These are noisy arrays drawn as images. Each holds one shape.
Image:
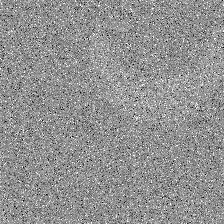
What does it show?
light crescent
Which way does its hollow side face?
up
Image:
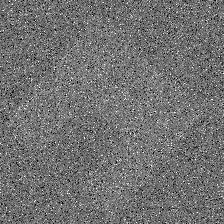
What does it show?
light square with a notch
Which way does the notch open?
down and left
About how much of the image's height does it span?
nearly all
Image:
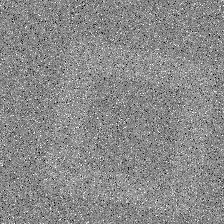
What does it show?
light square frame
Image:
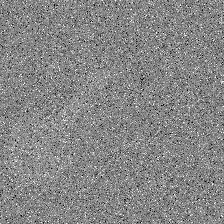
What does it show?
light lollipop
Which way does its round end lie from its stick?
down and left
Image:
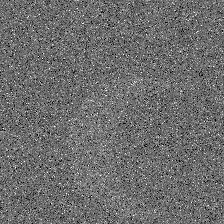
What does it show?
light crescent
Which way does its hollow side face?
right
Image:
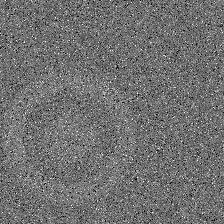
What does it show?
light bullseye
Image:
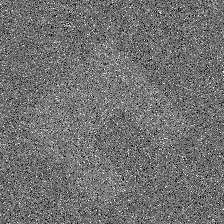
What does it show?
light square with a notch
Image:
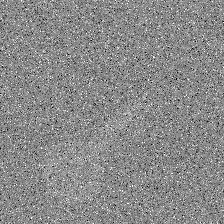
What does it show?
light lollipop
